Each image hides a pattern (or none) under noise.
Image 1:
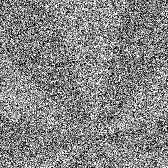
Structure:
spokes from one point
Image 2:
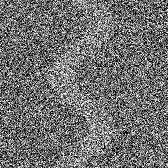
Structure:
a wavy band
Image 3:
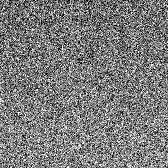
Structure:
a smooth slope
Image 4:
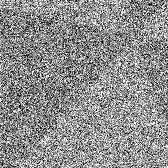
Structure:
spokes from one point
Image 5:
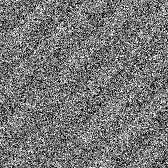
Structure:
diagonal stripes
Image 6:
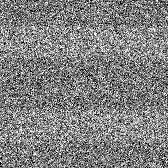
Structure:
horizontal stripes
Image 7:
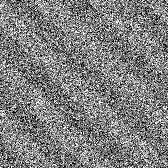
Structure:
diagonal stripes
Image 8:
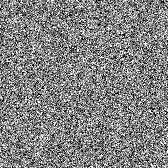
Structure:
only noise
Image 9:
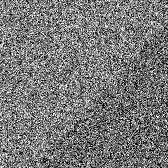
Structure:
a sharp edge
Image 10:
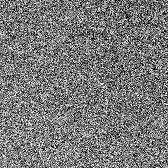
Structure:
a smooth slope
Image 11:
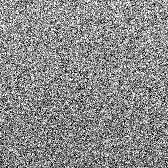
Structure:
a smooth slope
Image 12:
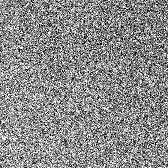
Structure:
a smooth slope
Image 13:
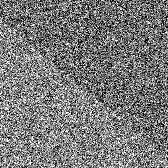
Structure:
a sharp edge
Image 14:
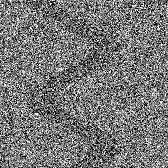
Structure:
a wavy band
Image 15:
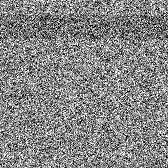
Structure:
one horizontal stripe
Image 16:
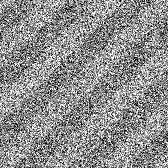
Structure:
diagonal stripes
